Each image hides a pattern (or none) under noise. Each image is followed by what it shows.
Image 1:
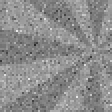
spokes from one point
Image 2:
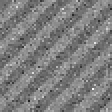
diagonal stripes
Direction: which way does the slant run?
bottom left to top right
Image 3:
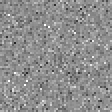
only noise
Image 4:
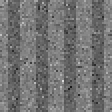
vertical stripes
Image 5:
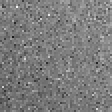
a smooth slope
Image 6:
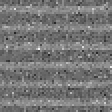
horizontal stripes
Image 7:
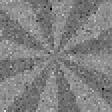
spokes from one point
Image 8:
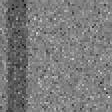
one vertical stripe
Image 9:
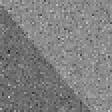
a sharp edge
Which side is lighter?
top right
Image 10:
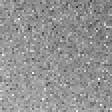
a smooth slope
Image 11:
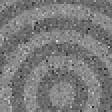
rings round one point
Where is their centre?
bottom middle
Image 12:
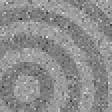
rings round one point
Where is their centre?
bottom left
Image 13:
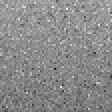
a smooth slope
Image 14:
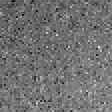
a smooth slope
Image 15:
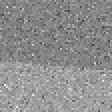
a sharp edge
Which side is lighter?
bottom
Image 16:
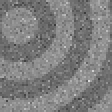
rings round one point
